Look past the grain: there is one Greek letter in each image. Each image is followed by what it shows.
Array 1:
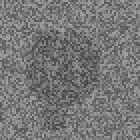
phi
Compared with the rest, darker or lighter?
darker
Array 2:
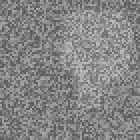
phi
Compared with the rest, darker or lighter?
lighter
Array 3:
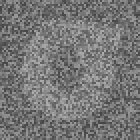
sigma
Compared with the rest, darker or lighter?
lighter
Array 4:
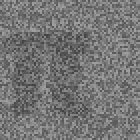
pi
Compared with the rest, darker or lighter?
darker
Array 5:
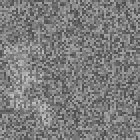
xi
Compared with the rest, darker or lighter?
lighter
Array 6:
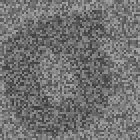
sigma
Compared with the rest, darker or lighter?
darker
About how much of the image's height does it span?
nearly all
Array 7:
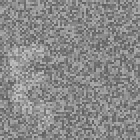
xi
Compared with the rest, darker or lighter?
lighter
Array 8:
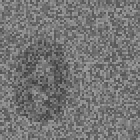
theta
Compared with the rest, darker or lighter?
darker
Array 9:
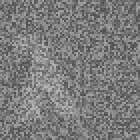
lambda
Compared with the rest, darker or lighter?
lighter
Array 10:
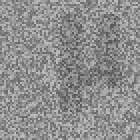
mu
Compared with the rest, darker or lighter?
darker
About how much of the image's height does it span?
two thirds
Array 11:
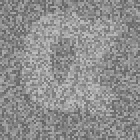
alpha
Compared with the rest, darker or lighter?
lighter
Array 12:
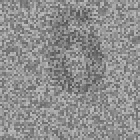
delta
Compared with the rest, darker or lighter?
darker
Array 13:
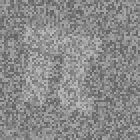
pi
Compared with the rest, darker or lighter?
lighter
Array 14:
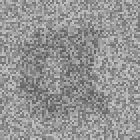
alpha
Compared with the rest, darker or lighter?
darker
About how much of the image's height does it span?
two thirds
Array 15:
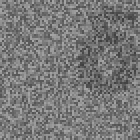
delta
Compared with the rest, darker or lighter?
darker
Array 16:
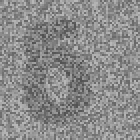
delta
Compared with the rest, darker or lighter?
darker
